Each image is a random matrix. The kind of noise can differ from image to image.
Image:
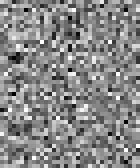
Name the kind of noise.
low rank plus noise
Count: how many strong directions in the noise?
three or four
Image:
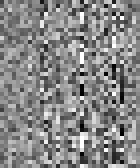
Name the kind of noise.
columns of uneven size
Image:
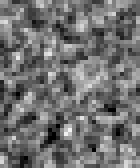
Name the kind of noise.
blotchy
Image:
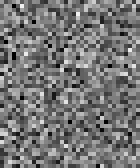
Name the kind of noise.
low rank plus noise
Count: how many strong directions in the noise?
five to eight
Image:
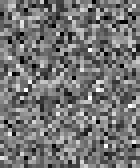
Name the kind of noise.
independent entries
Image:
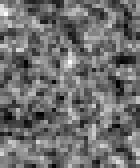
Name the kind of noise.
blotchy
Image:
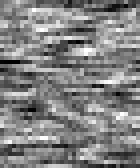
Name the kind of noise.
streaked along the rows
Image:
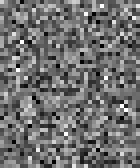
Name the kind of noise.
independent entries
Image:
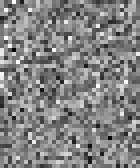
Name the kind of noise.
independent entries
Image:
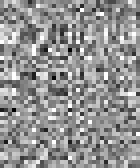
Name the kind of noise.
low rank plus noise
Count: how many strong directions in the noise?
one
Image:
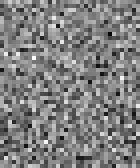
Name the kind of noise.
independent entries
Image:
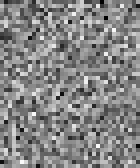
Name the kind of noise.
independent entries
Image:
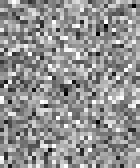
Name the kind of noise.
independent entries
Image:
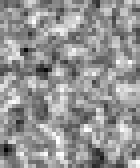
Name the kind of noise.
blotchy
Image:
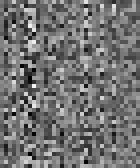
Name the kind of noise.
columns of uneven size
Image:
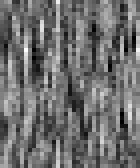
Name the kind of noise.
streaked along the columns
